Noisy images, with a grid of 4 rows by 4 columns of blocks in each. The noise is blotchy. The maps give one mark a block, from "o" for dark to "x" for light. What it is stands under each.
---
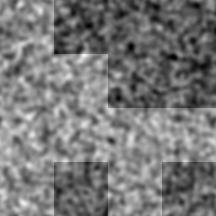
x o o o
x x o o
x x x x
x o x o
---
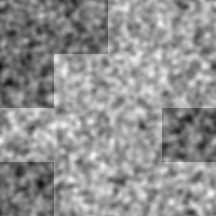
o o x x
o x x x
x x x o
o x x x
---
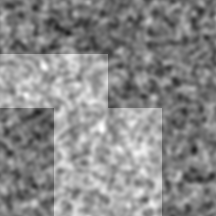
o o o o
x x o o
o x x o
o x x o
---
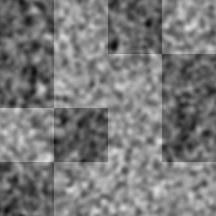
o x o x
o x x o
x o x o
o x x x
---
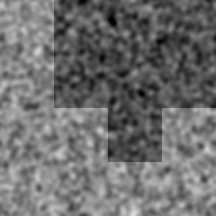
x o o o
x o o o
x x o x
x x x x
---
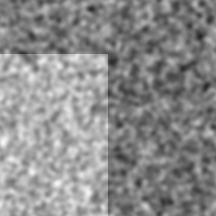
o o o o
x x o o
x x o o
x x o o
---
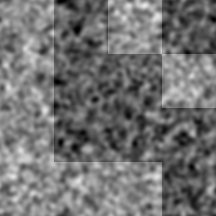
x o x o
x o o x
x o o o
x x x o
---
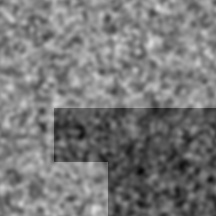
x x x x
x x x x
x o o o
x x o o
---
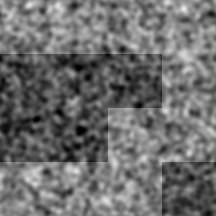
x x x x
o o o x
o o x x
x x x o
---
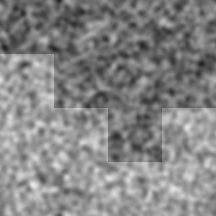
o o o o
x o o o
x x o x
x x x x
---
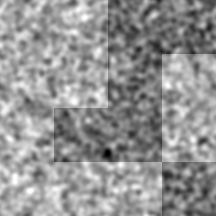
x x o o
x x o x
x o o x
x x x o
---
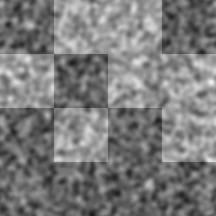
o x x o
x o x x
o x o x
o o o o
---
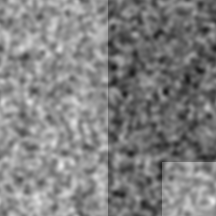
x x o o
x x o o
x x o o
x x o x
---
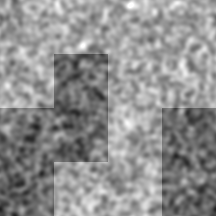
x x x x
x o x x
o o x o
o x x o
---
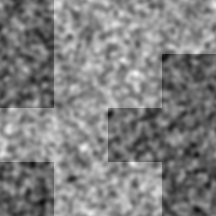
o x x x
o x x o
x x o o
o x x o
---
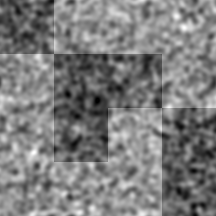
o x x x
x o o x
x o x o
x x x o
